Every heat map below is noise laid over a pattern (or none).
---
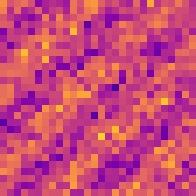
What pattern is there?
diagonal stripes
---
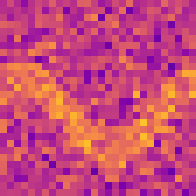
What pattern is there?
a wavy band
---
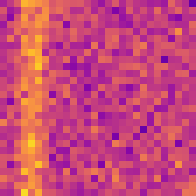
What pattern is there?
one vertical stripe
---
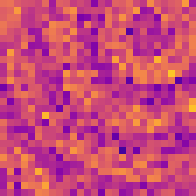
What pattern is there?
rings round one point
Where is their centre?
top right
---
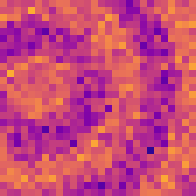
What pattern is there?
rings round one point
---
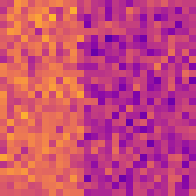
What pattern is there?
a sharp edge
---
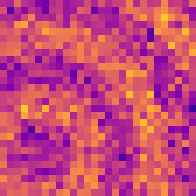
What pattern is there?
rings round one point
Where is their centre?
bottom left
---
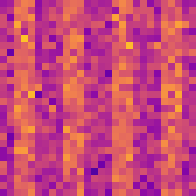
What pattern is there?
vertical stripes
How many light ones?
4
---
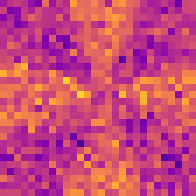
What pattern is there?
spokes from one point
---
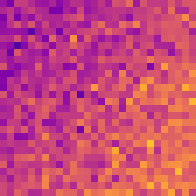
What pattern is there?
a smooth slope
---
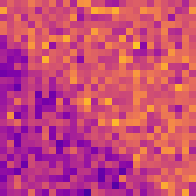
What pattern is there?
a sharp edge
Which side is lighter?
top right
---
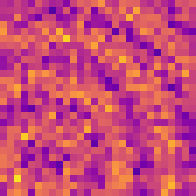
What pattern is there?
rings round one point
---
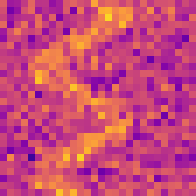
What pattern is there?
a wavy band
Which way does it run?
top to bottom
